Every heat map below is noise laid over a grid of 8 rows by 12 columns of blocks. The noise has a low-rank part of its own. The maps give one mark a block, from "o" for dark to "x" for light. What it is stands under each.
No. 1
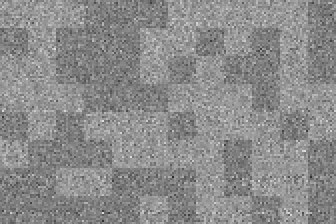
x x x o o o x x x x x o
o x o o o x x o x o x o
x x o o o x o x o o x o
x x x o o o x x x o x x
o x o x x x o x x x o x
x o o o x x x x o x x o
o o x x o o o x o x x o
o o o o o x o x x o x o
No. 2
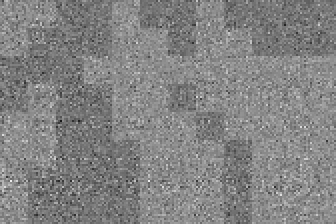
x x o o x o o x o o o o
x o o o x x o x x o o o
o o o x x x x x x x x x
o x o o x x o x x x x x
x x o o x x x o x x x x
x x o o o x x x o x x x
x o o o o x x x o x x x
x o o o o x x x o x x x
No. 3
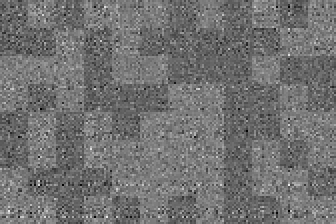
o x o x x x o x o x o x
o o x o x o o o o o x x
x x x o x x o o o x o o
x o x o o o x x o o x o
o x o x o x x x o o x x
o x o x x x x x o x o x
x o o o x x x x o x x o
x x o x o x o x o o x x
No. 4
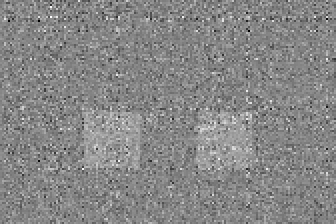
o o o o o o o o o o o o
o o o o o o o o o o o o
o o o o o o o o o o o o
o o o o o o o o o o o o
o o o x x o o x x o o o
o o o x x o o x x o o o
o o o o o o o o o o o o
o o o o o o o o o o o o
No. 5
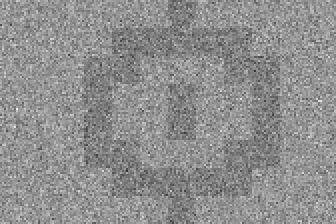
x x x x x x o x x x x x
x x x x o o o o o x x x
x x x o o x x x o o x x
x x x o x x o x x o x x
x x x o x x o x x o x x
x x x o o x x x o o x x
x x x x o o o o o x x x
x x x x x x o x x x x x
